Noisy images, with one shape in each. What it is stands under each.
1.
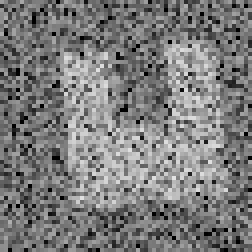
light square with a notch
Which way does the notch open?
up
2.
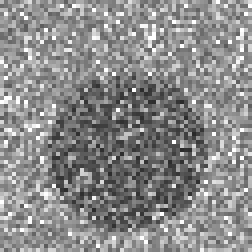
dark disc
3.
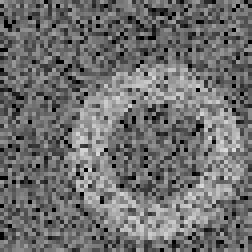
light ring
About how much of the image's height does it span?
two thirds
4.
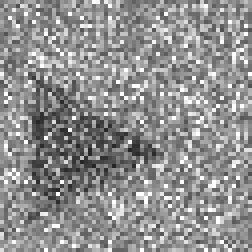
dark triangle
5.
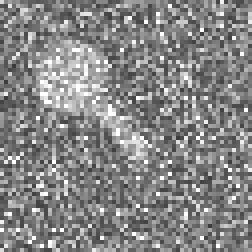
light lollipop
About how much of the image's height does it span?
half
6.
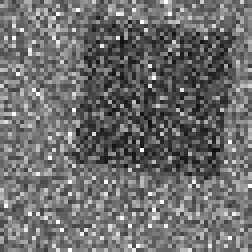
dark square
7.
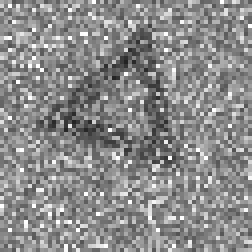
dark triangle frame
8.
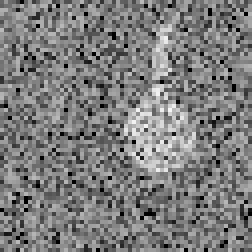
light lollipop
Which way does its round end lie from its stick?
down
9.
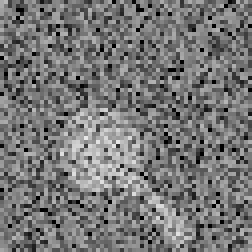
light lollipop
